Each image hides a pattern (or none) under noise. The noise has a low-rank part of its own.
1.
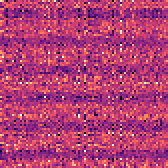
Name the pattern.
horizontal stripes
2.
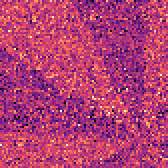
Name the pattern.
spokes from one point
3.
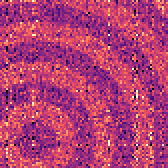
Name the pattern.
rings round one point
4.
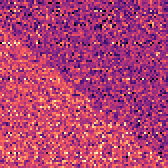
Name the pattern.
a sharp edge
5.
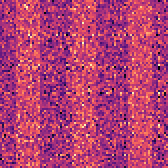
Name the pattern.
vertical stripes
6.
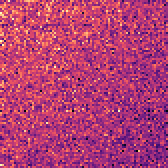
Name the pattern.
a smooth slope
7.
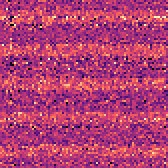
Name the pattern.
horizontal stripes
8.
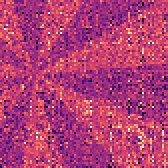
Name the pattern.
spokes from one point
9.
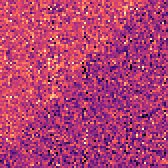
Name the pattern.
a sharp edge
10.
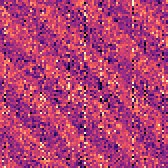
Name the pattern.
diagonal stripes
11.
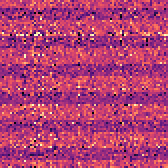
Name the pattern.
horizontal stripes
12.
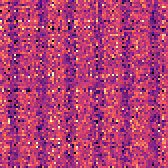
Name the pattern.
vertical stripes
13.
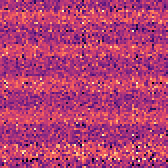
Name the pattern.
horizontal stripes
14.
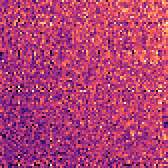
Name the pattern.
a smooth slope
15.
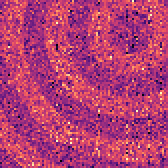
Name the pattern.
rings round one point
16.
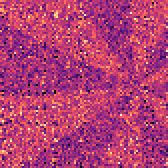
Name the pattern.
spokes from one point
